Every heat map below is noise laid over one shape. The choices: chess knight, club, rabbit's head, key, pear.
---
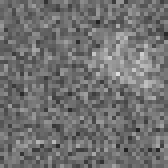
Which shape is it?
chess knight
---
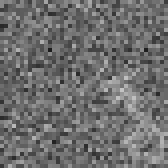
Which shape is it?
key
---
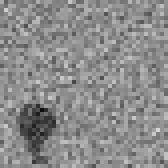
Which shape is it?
pear
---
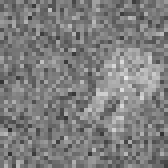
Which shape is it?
rabbit's head
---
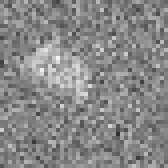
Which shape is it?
chess knight
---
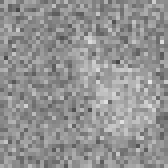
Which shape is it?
pear
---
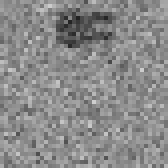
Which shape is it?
rabbit's head
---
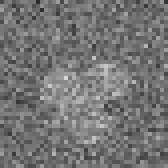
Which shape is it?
club
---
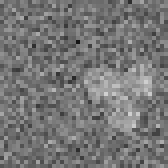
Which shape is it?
club
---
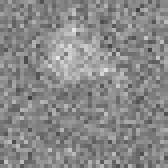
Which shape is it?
pear
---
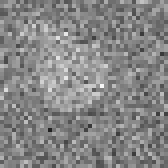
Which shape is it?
pear
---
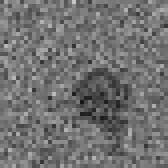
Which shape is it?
pear
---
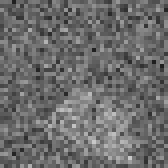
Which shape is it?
chess knight
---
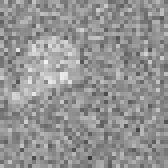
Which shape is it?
pear
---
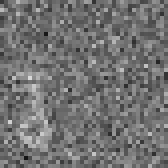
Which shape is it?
key
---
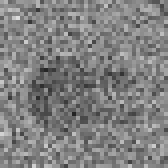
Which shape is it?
rabbit's head
